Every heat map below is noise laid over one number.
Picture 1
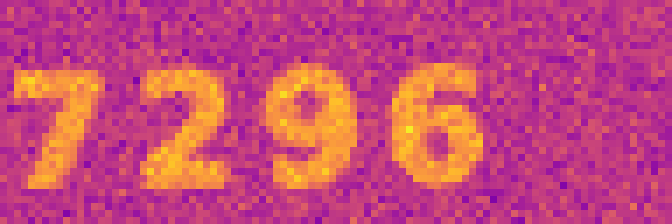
7296
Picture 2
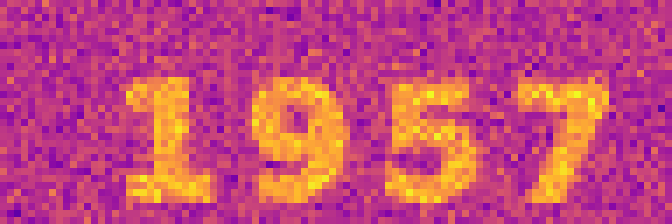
1957
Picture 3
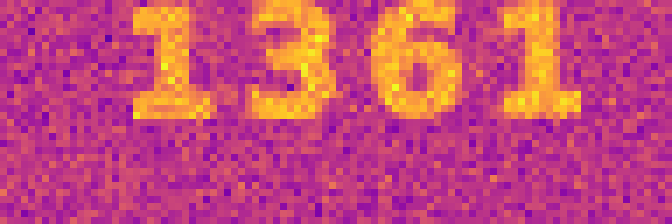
1361
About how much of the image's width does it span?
two thirds
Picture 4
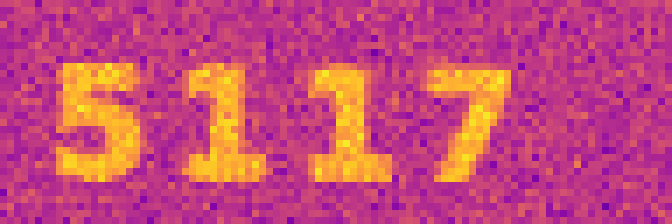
5117
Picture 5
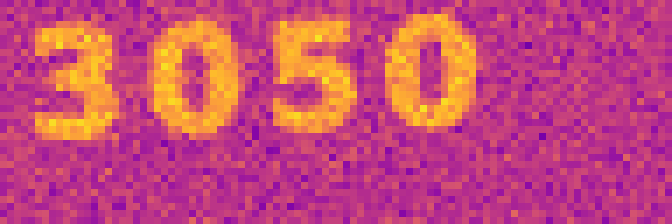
3050
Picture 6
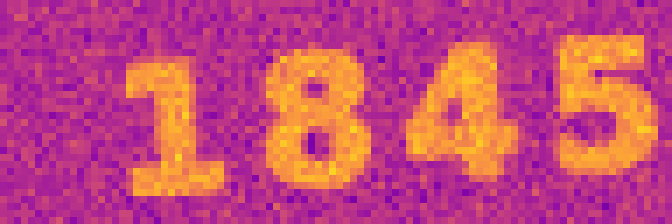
1845
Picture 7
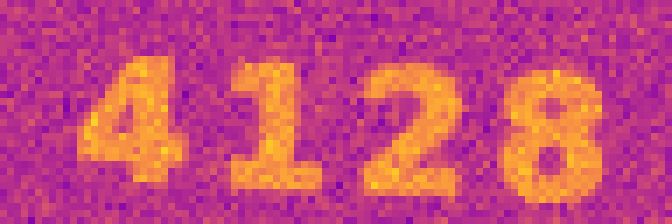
4128
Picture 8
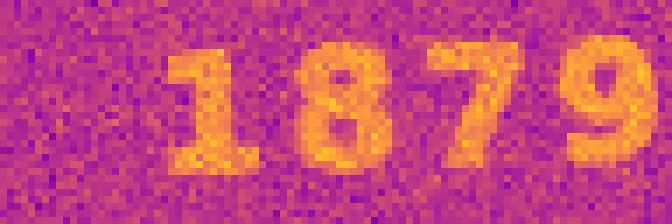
1879
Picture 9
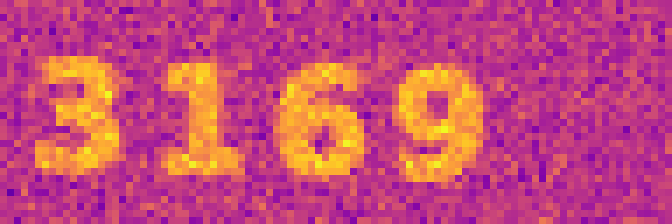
3169
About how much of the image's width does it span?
two thirds
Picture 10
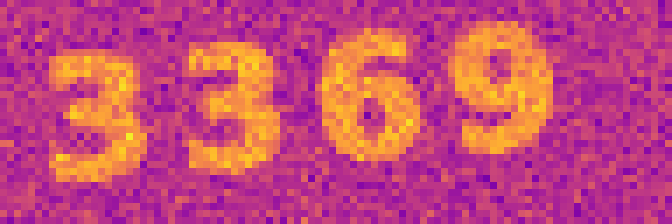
3369
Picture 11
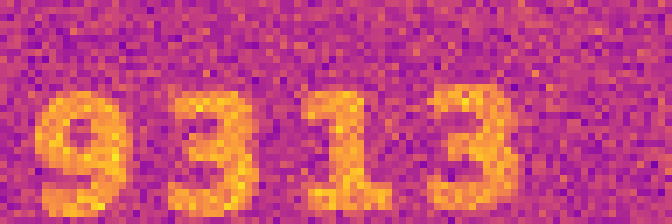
9313
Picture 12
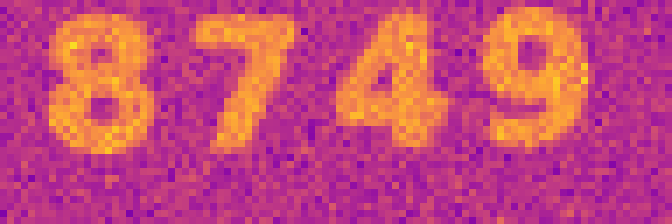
8749
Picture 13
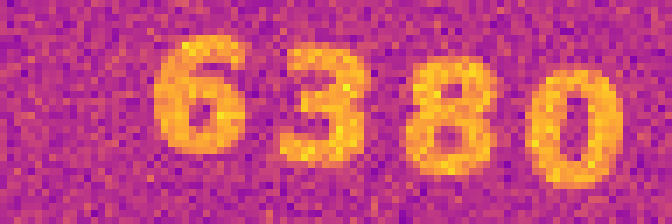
6380
